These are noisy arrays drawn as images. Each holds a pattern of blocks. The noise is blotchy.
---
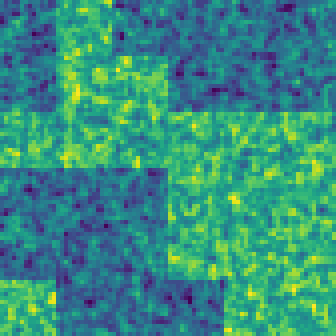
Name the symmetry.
no symmetry
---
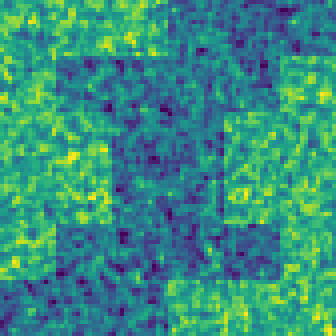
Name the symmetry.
the same after a half turn
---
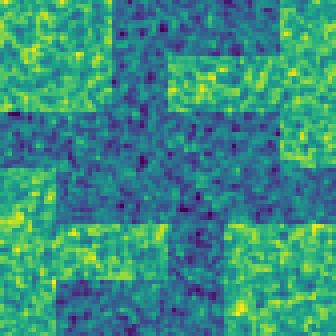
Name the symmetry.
the same after a half turn
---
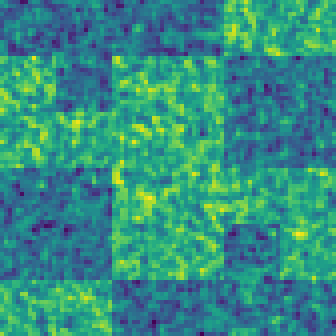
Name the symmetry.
the same after a half turn
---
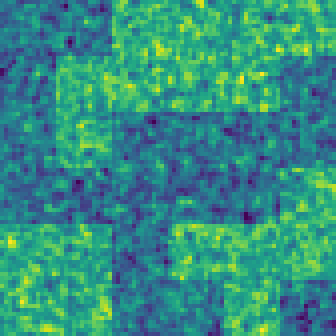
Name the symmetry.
no symmetry
